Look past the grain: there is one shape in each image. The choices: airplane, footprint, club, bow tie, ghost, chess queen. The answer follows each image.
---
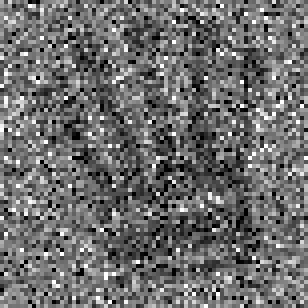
chess queen
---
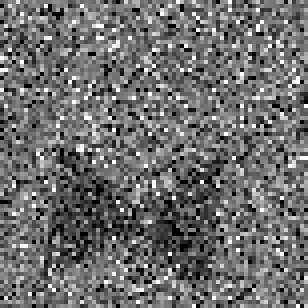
bow tie
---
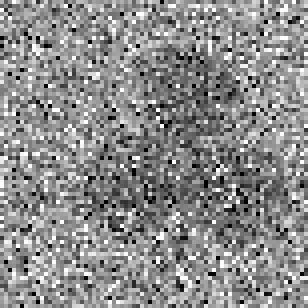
club
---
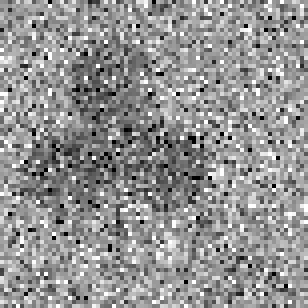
club
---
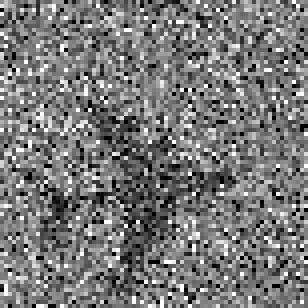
airplane
